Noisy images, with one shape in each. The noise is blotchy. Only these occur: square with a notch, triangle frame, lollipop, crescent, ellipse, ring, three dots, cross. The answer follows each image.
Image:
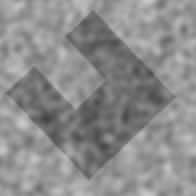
square with a notch
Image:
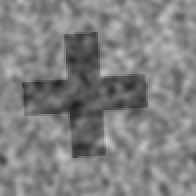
cross
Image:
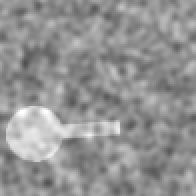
lollipop
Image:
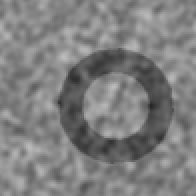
ring
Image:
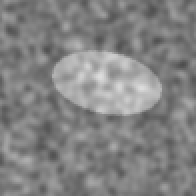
ellipse
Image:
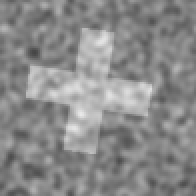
cross
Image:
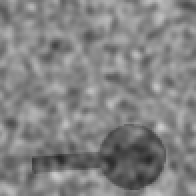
lollipop
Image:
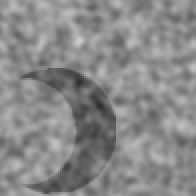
crescent
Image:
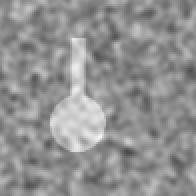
lollipop
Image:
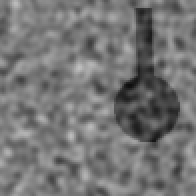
lollipop
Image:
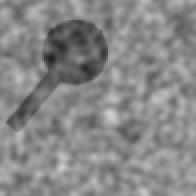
lollipop
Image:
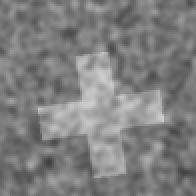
cross
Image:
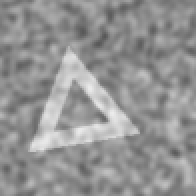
triangle frame
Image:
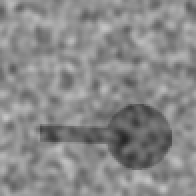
lollipop
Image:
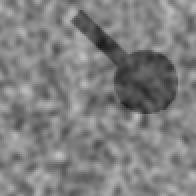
lollipop
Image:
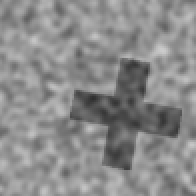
cross
